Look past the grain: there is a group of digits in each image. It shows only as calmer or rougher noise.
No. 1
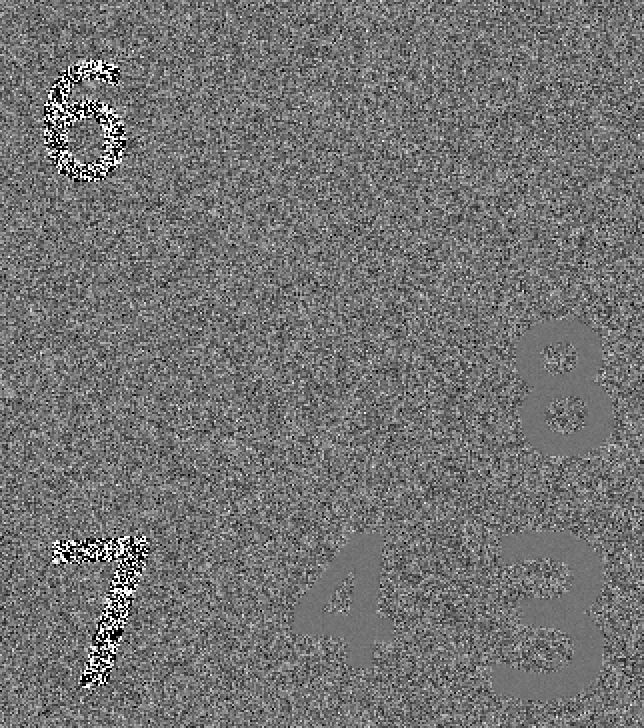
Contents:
top left: rough 6; middle right: calm 8; bottom left: rough 7; bottom middle: calm 4; bottom right: calm 3
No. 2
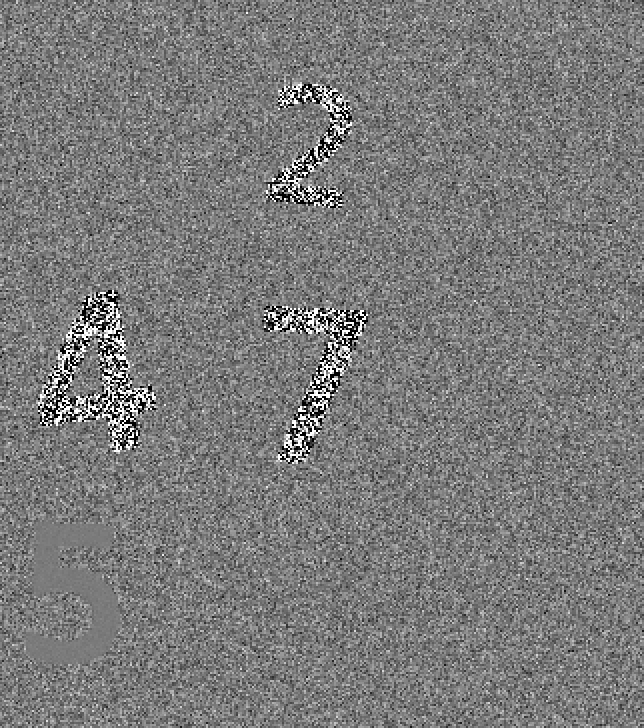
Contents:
top middle: rough 2; middle left: rough 4; centre: rough 7; bottom left: calm 5
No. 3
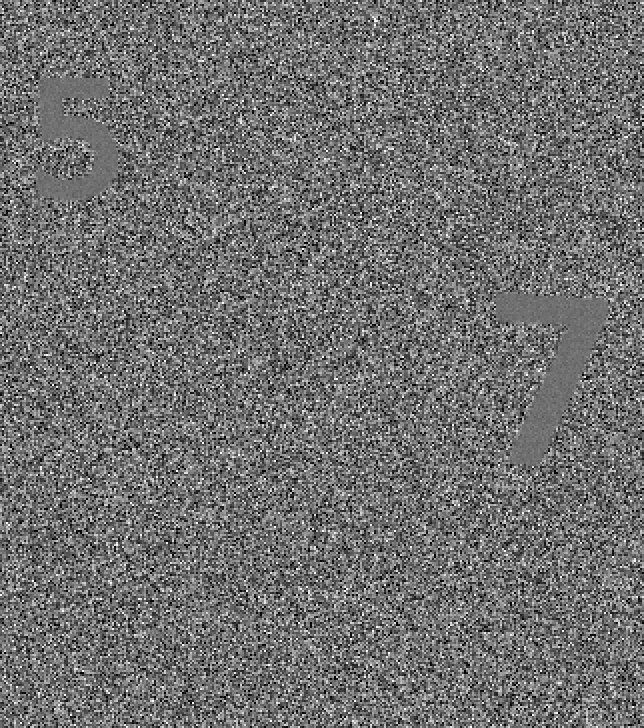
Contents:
top left: calm 5; middle right: calm 7
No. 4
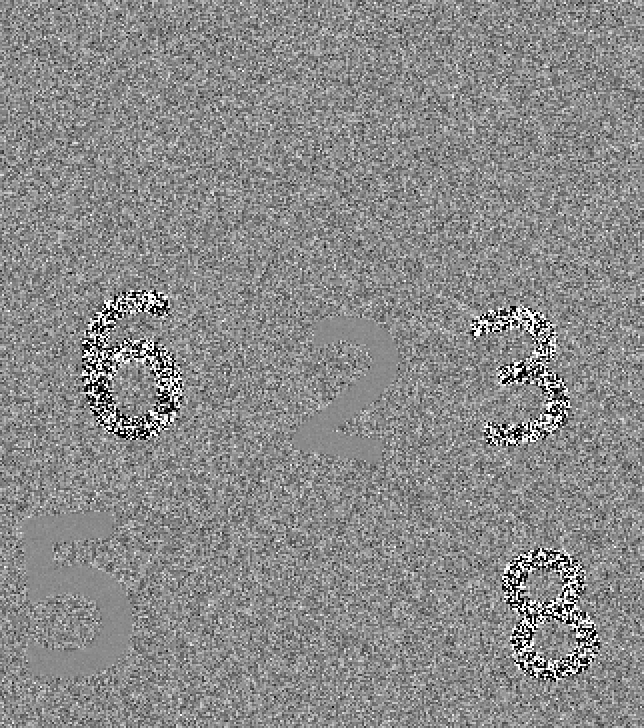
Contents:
middle left: rough 6; centre: calm 2; middle right: rough 3; bottom left: calm 5; bottom right: rough 8
